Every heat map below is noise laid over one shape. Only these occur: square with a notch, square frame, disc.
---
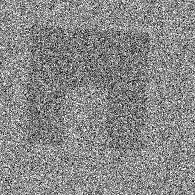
square with a notch
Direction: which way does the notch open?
down
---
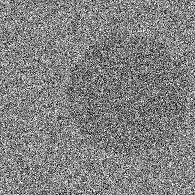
disc
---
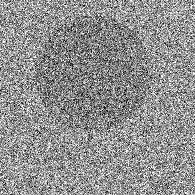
disc
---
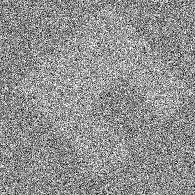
square with a notch
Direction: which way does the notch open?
down and right
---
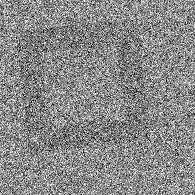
square frame
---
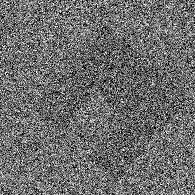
square with a notch
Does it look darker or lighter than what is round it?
darker
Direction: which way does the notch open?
down and left
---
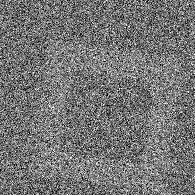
square frame
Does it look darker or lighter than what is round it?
lighter
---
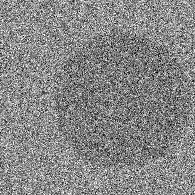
disc
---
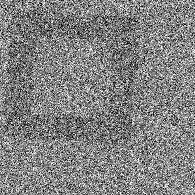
square frame
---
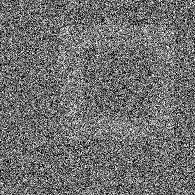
square frame
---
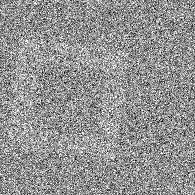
square frame
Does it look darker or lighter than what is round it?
lighter
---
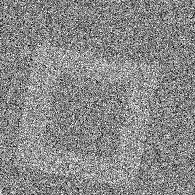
square frame
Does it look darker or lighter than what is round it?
lighter
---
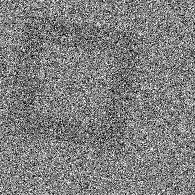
square frame
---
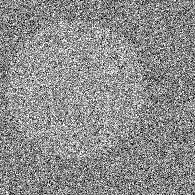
disc
